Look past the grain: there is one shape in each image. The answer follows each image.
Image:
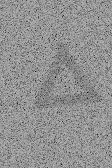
triangle frame
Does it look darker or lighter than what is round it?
darker
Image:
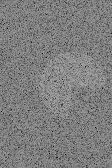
disc with a wedge cut out
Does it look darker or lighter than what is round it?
lighter
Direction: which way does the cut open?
down and right
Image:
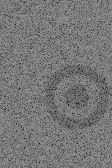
bullseye
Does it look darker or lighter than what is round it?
darker
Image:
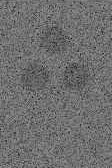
three dots
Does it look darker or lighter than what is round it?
darker
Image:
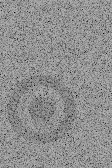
bullseye
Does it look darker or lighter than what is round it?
darker
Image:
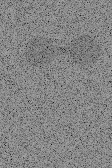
dumbbell
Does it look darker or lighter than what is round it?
darker
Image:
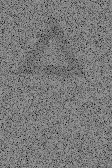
triangle frame
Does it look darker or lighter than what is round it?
darker
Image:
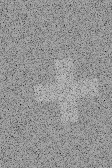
cross
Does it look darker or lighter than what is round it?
lighter
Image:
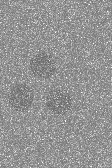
three dots
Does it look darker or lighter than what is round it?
darker
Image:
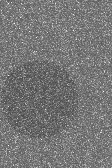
disc
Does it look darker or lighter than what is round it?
darker
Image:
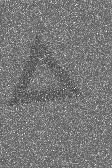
triangle frame
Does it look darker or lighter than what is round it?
darker
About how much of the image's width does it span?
two thirds
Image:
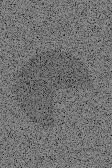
disc with a wedge cut out
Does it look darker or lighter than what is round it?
darker
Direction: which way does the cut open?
down and right
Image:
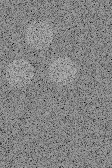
three dots
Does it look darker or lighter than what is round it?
lighter
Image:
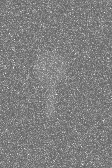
lollipop
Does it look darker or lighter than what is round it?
lighter
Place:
centre
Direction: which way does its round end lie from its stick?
up
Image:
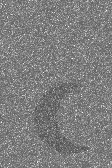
crescent
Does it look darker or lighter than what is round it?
darker
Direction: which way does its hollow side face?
right
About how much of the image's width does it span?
half
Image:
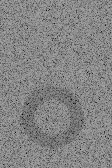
ring
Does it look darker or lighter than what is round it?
darker
